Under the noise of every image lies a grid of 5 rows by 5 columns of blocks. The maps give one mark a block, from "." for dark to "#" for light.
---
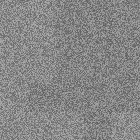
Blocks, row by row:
##...
##...
##...
#....
###.#
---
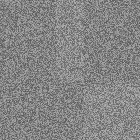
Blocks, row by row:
..#..
..#..
..#..
...##
...##
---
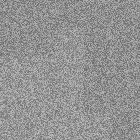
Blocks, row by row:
.....
..#..
###..
###..
####.
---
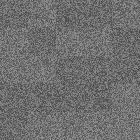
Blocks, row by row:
.#..#
#.##.
##...
....#
.####
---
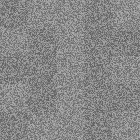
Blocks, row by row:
.##.#
#.#..
..#.#
#.#..
.##.#
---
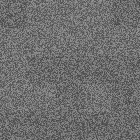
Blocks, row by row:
.###.
#####
#....
##.#.
.....
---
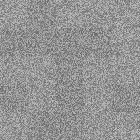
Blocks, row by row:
#.###
....#
##.##
.#.#.
#..##
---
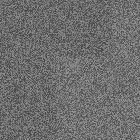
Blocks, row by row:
....#
....#
..###
..###
..###
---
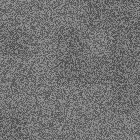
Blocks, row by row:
###..
.#.#.
##...
####.
.####
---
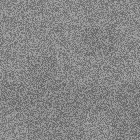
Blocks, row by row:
#####
###.#
#.###
.....
#..#.
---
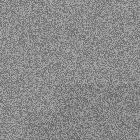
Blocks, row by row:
#####
#####
#####
##...
#....
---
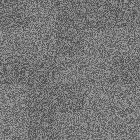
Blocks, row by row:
.#...
##.##
..##.
#..##
#.###
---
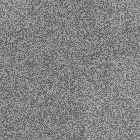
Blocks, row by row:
#...#
.....
....#
...##
...##
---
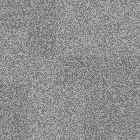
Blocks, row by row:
..###
#.###
##...
.##..
.##..
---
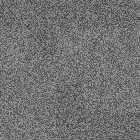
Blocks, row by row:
.....
#.###
#####
##.##
##...
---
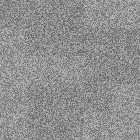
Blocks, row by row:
...##
#....
###..
#...#
#..##
